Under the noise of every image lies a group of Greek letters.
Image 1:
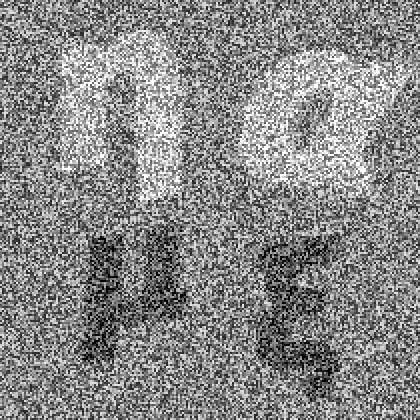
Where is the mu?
bottom left
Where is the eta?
top left
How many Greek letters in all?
4
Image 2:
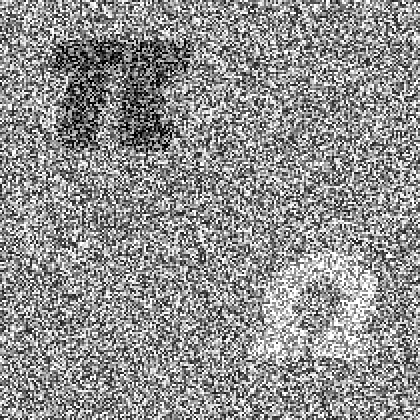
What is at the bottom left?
nothing
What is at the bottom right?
omega
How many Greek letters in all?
2
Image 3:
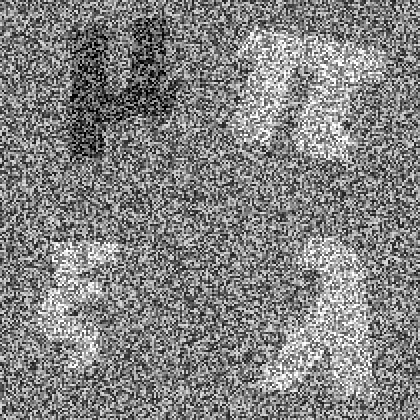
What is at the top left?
mu
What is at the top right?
pi
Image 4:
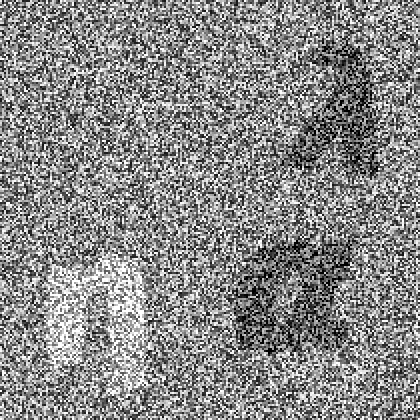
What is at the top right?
lambda
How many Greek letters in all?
3
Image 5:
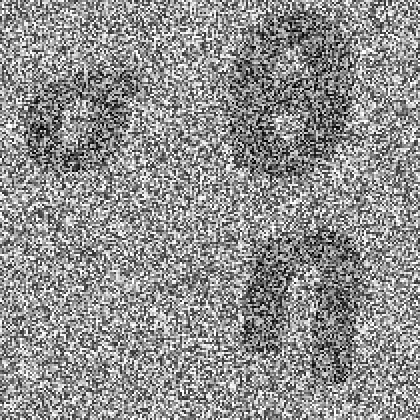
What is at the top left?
sigma
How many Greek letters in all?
3
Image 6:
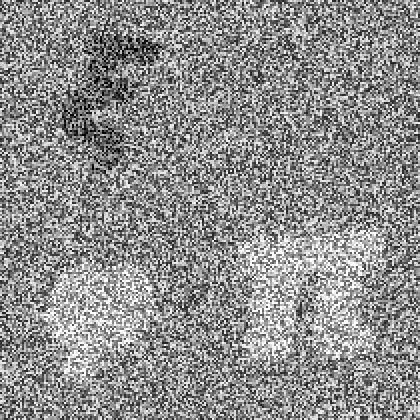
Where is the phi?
bottom left
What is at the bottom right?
pi
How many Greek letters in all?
3
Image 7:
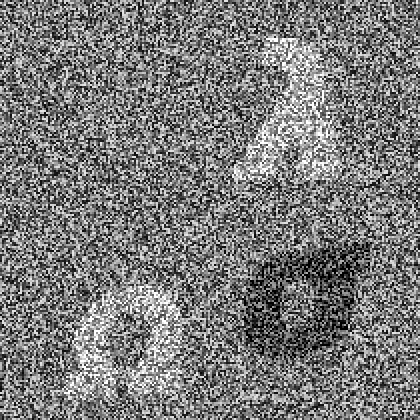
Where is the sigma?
bottom right
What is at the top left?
nothing
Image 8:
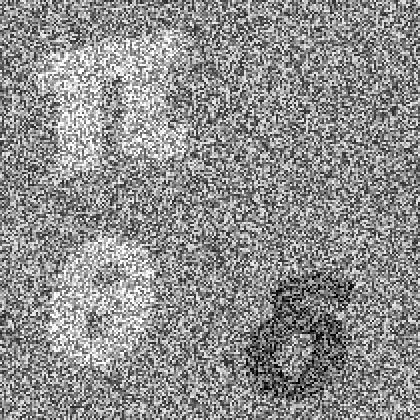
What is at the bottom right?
delta
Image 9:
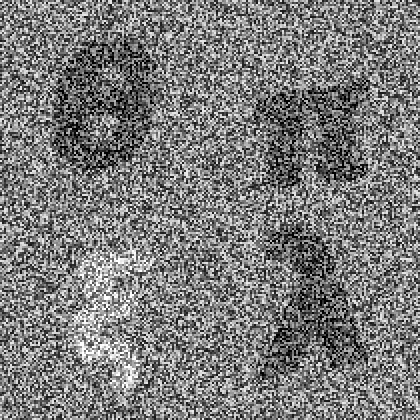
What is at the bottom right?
lambda
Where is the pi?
top right
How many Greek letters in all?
4
